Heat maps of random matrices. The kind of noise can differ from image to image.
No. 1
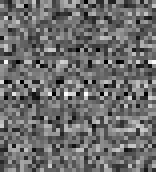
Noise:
rows of uneven size
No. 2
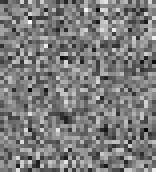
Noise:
low rank plus noise
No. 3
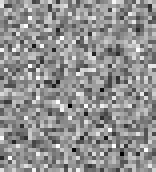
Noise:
independent entries
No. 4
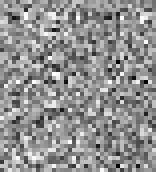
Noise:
low rank plus noise
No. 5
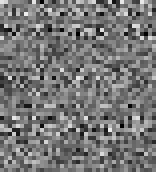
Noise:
rows of uneven size
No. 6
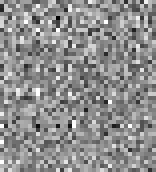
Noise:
low rank plus noise
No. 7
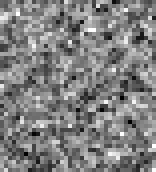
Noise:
blotchy
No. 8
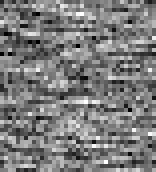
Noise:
streaked along the rows
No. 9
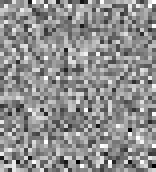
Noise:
low rank plus noise
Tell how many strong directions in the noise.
three or four
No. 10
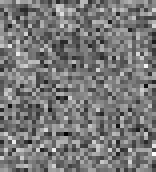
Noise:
low rank plus noise
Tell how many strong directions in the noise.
one
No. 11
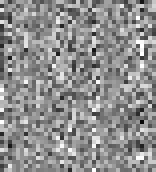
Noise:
columns of uneven size
